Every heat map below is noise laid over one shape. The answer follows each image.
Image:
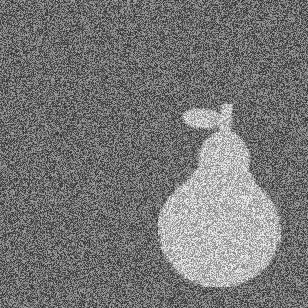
pear
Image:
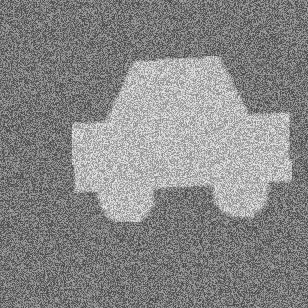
car
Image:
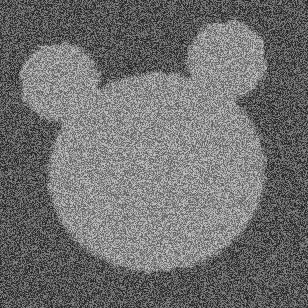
bear's head
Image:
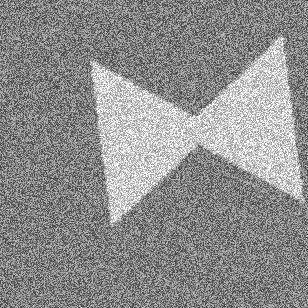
bow tie
